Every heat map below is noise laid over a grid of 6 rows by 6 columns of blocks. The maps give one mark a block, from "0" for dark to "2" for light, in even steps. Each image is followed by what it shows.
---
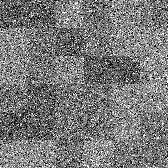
002121
210122
212002
101122
001121
221211
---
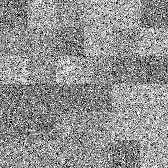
021220
110212
212100
000022
001122
111102
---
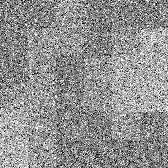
001000
011012
010122
110122
210010
210000
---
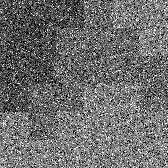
000122
001112
001111
011221
212222
222222
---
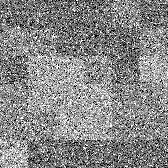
000010
110001
022102
122211
112211
200000
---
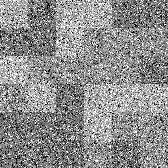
202200
002111
211110
120222
000211
000101
